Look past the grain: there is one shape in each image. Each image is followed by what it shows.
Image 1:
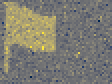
light flag
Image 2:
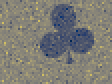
dark club
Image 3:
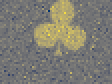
light club
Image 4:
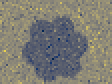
dark flower
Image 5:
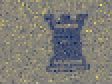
dark chess rook
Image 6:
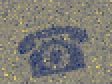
dark telephone
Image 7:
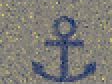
dark anchor
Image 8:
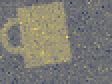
light cup
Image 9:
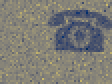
dark telephone
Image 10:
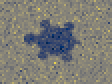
dark turtle
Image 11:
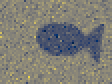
dark fish
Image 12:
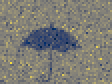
dark umbrella
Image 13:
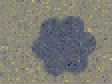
dark flower
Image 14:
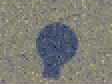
dark light bulb
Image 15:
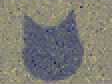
dark cat's head
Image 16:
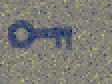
dark key
